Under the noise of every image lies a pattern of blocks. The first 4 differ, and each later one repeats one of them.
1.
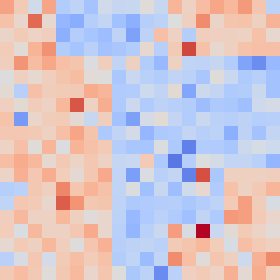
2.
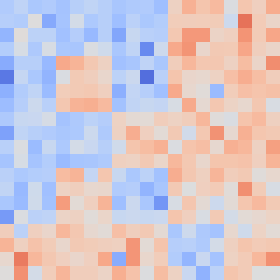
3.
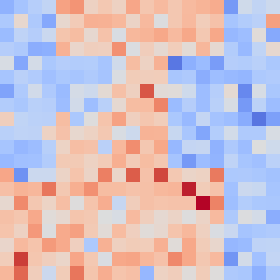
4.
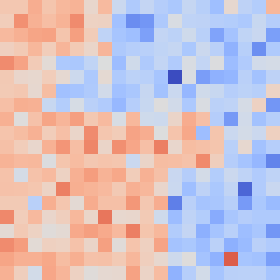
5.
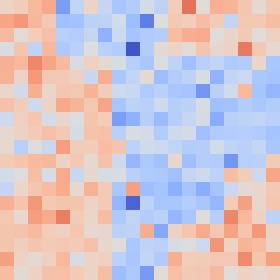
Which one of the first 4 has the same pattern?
1
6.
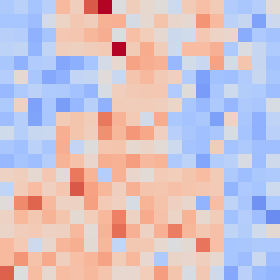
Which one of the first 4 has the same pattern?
3
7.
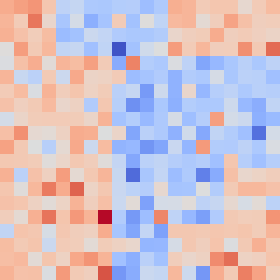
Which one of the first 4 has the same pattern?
1
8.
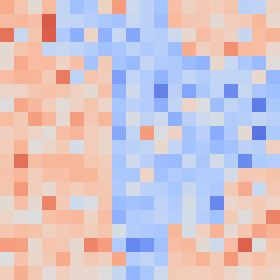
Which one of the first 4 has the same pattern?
1
